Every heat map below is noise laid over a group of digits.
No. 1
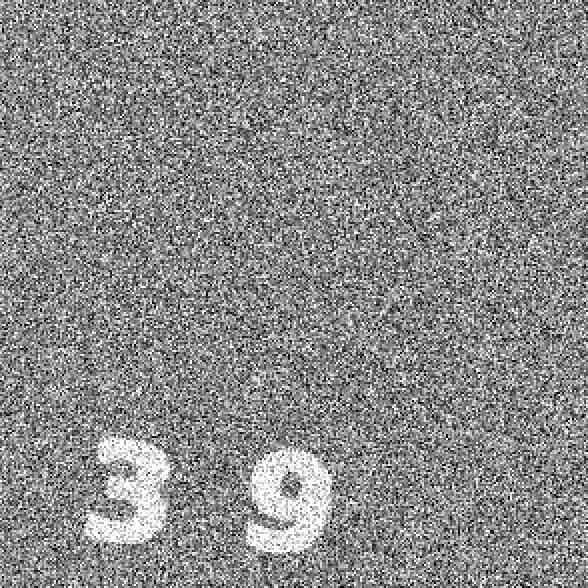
bottom left: light 3; bottom middle: light 9
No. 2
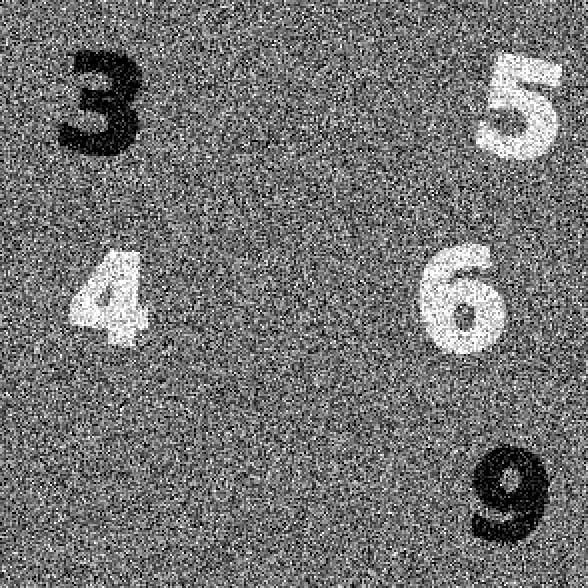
top left: dark 3; top right: light 5; middle left: light 4; middle right: light 6; bottom right: dark 9
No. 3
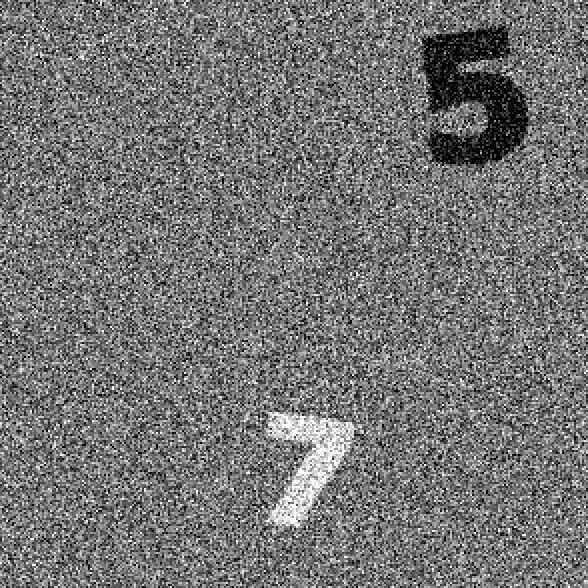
top right: dark 5; bottom middle: light 7
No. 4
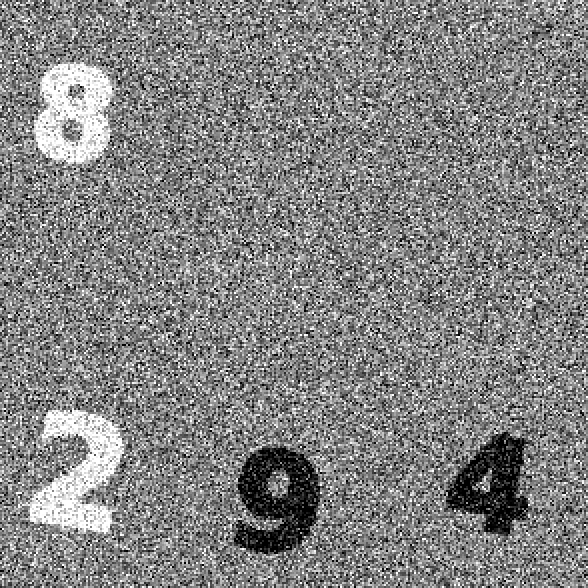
top left: light 8; bottom left: light 2; bottom middle: dark 9; bottom right: dark 4
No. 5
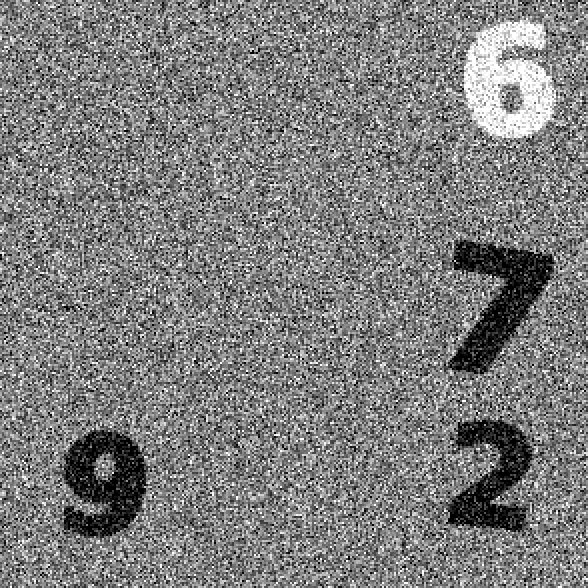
top right: light 6; middle right: dark 7; bottom left: dark 9; bottom right: dark 2
